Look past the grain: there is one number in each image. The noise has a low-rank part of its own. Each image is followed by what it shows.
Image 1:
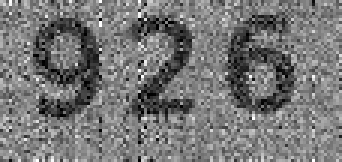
926
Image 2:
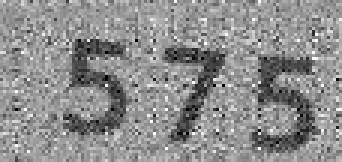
575
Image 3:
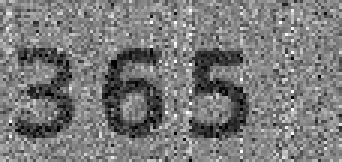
365
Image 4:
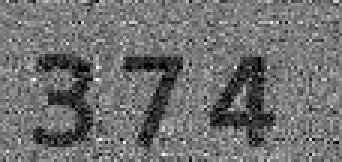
374
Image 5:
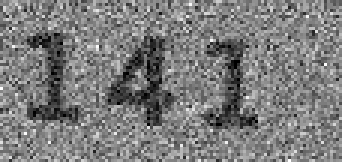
141
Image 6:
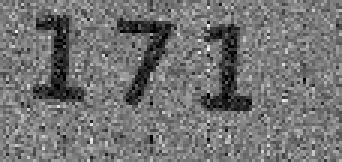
171
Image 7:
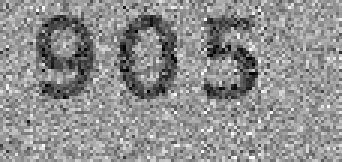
905
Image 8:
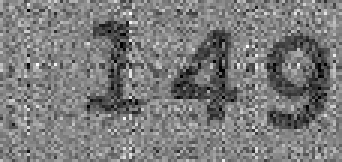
149
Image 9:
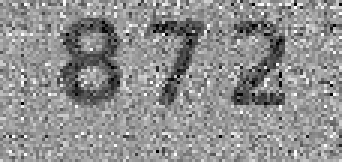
872
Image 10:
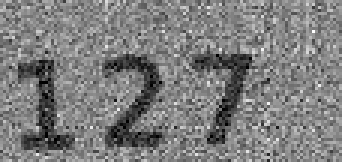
127
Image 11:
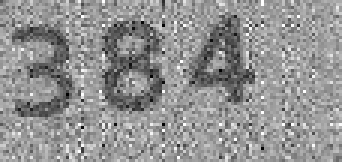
384
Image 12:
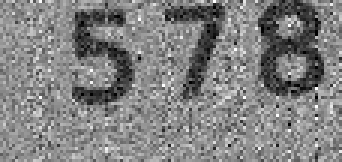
578
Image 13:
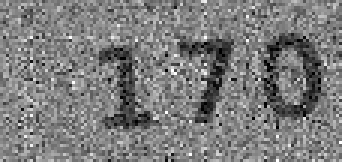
170
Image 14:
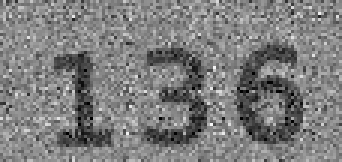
136
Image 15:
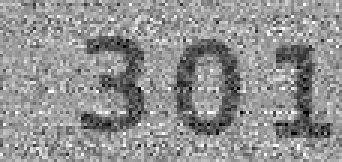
301
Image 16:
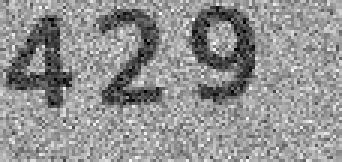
429
